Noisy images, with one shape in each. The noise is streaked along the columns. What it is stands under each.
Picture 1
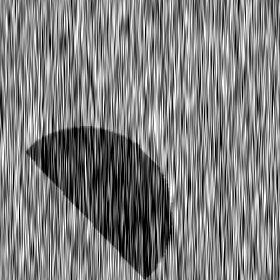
half disc
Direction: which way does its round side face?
up and right
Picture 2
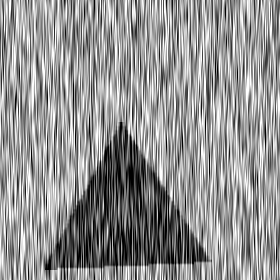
triangle
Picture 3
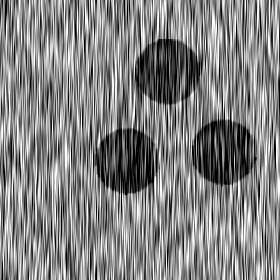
three dots
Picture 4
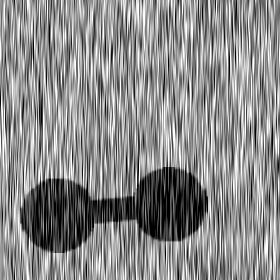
dumbbell
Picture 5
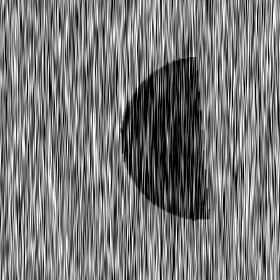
half disc
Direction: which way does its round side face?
left
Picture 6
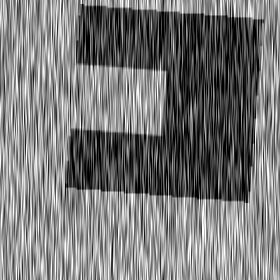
square with a notch
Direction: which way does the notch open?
left
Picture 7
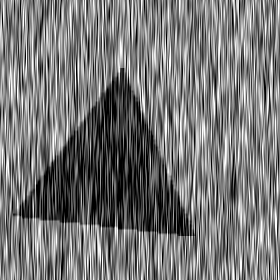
triangle
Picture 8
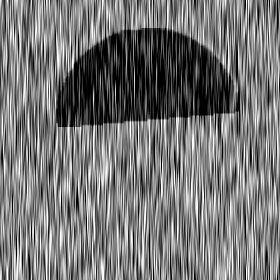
half disc
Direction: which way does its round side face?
up
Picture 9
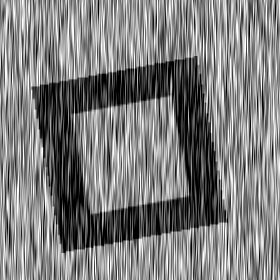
square frame
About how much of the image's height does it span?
two thirds
